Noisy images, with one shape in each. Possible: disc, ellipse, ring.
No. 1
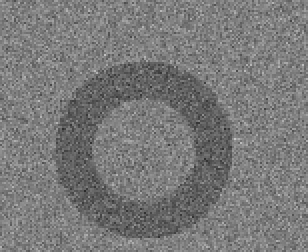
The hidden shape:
ring
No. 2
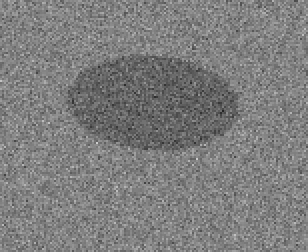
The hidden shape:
ellipse
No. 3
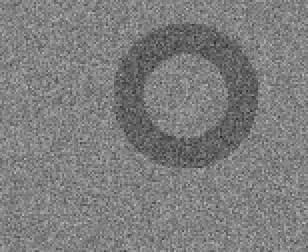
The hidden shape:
ring
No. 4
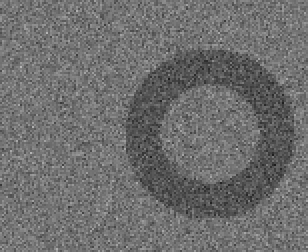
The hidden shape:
ring
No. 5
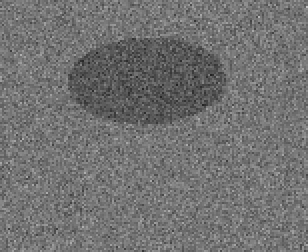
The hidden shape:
ellipse
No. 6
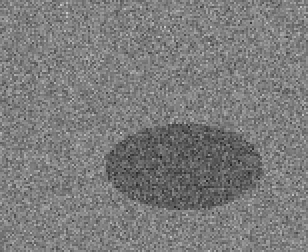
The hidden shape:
ellipse
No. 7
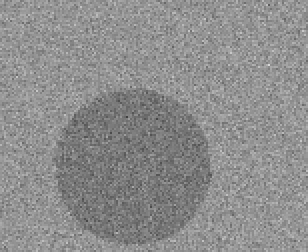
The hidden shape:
disc
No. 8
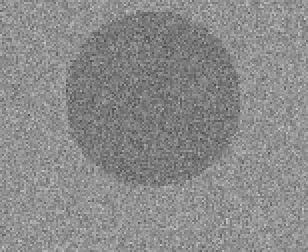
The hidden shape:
disc
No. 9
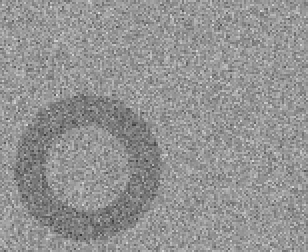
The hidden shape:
ring
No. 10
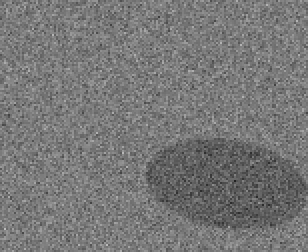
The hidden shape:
ellipse
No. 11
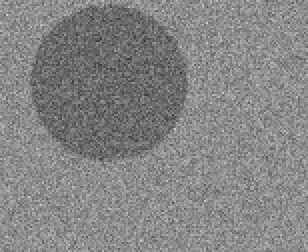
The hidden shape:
disc
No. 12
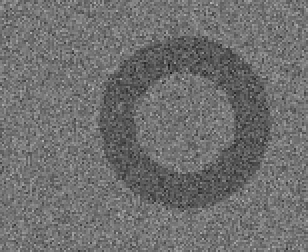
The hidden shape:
ring
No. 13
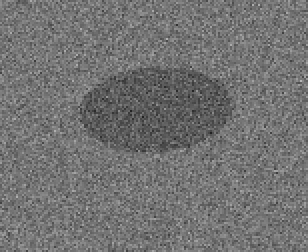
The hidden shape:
ellipse
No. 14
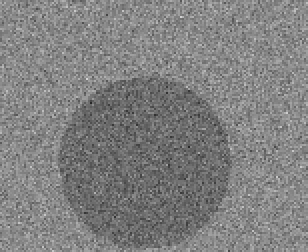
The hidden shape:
disc
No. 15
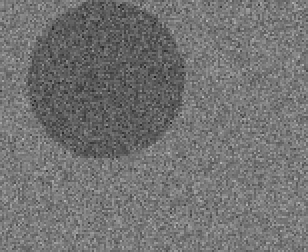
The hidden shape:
disc
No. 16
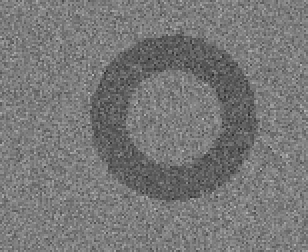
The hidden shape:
ring
